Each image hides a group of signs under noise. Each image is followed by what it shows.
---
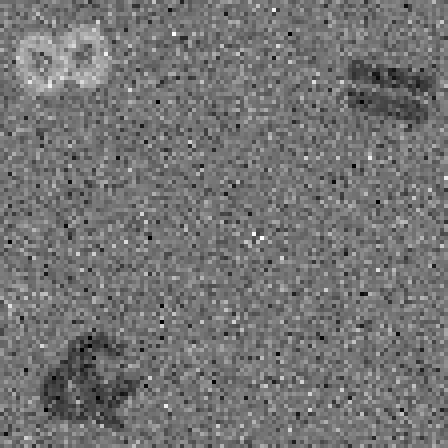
top left: light infinity sign; top right: dark equals sign; bottom left: dark ampersand
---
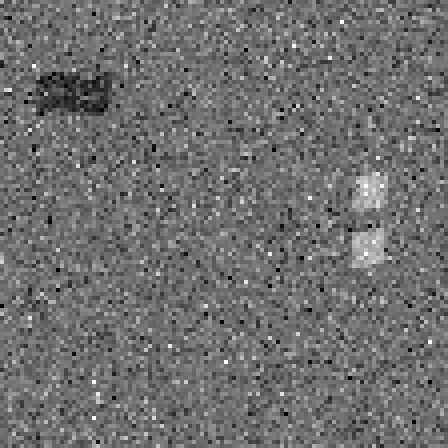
top left: dark approximately sign; middle right: light colon
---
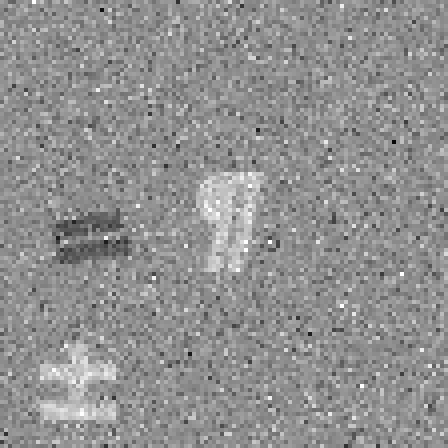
middle left: dark equals sign; centre: light pilcrow; bottom left: light plus-minus sign
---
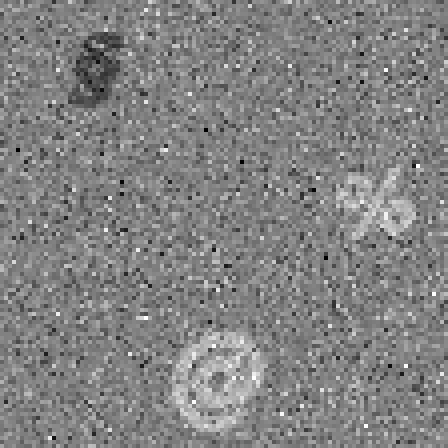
top left: dark section sign; middle right: light percent sign; bottom middle: light at sign
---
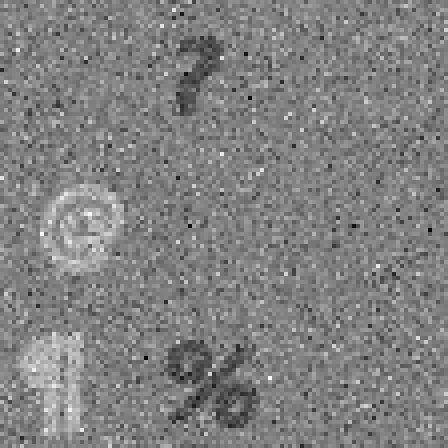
top middle: dark question mark; middle left: light at sign; bottom left: light pilcrow; bottom middle: dark percent sign
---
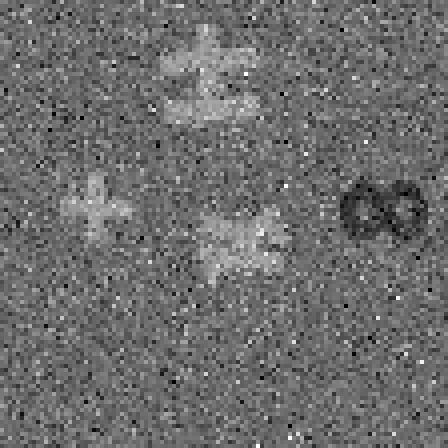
top middle: light plus-minus sign; middle left: light plus sign; centre: light not-equal sign; middle right: dark infinity sign
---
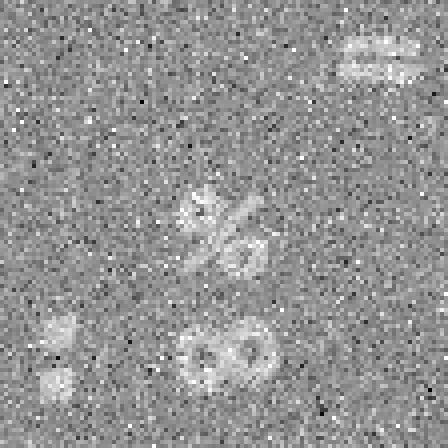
top right: light equals sign; centre: light percent sign; bottom left: light colon; bottom middle: light infinity sign
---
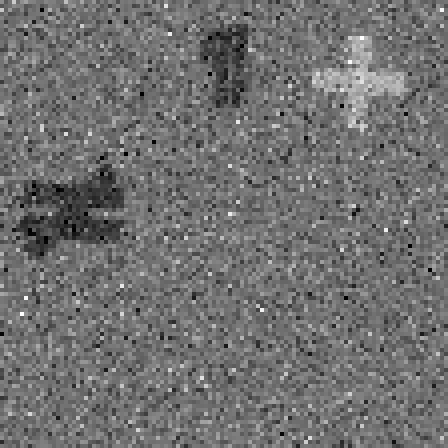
top middle: dark pilcrow; top right: light plus sign; middle left: dark not-equal sign
